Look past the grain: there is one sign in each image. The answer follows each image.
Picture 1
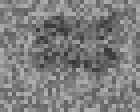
approximately sign
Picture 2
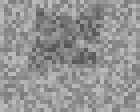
not-equal sign
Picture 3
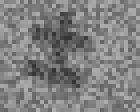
plus-minus sign
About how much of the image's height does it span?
two thirds
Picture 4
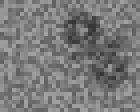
percent sign
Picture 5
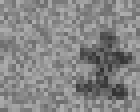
plus-minus sign
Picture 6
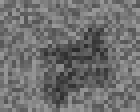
not-equal sign
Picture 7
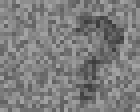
question mark
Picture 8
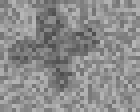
plus sign
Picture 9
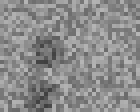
colon
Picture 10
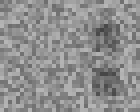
colon
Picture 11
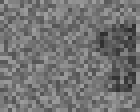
pilcrow
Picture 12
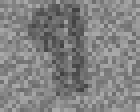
pilcrow
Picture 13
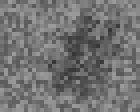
hash sign
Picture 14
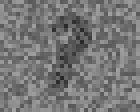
question mark
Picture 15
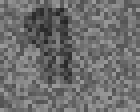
pilcrow
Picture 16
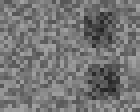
colon
